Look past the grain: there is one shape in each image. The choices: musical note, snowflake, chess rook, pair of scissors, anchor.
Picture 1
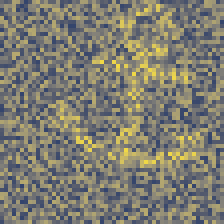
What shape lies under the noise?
anchor
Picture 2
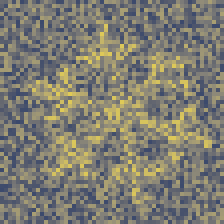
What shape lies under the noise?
snowflake
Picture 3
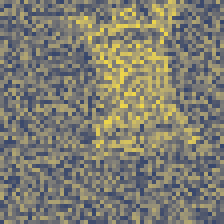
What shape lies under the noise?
chess rook
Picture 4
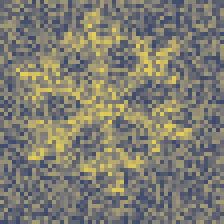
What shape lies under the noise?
snowflake
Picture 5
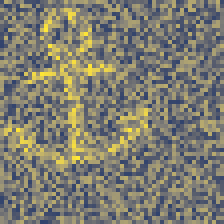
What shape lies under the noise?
anchor
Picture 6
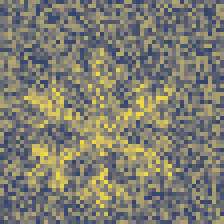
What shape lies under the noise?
snowflake
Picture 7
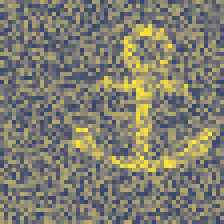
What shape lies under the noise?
anchor
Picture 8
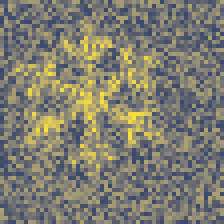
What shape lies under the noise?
snowflake
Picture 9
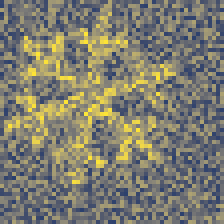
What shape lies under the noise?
snowflake
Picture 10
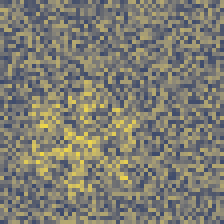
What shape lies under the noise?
snowflake
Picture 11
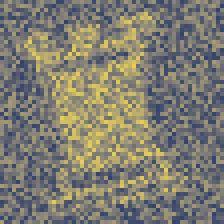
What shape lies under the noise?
chess rook
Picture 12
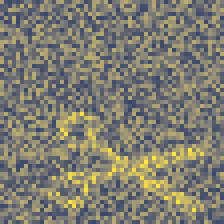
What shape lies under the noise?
pair of scissors
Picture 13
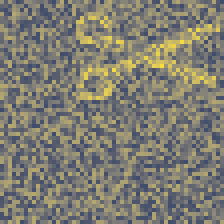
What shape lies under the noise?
pair of scissors
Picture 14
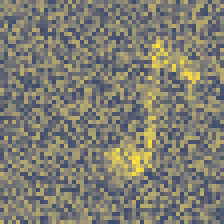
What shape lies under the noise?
musical note
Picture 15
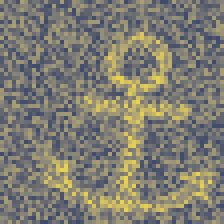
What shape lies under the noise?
anchor
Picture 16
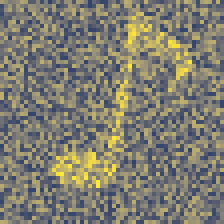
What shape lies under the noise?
musical note
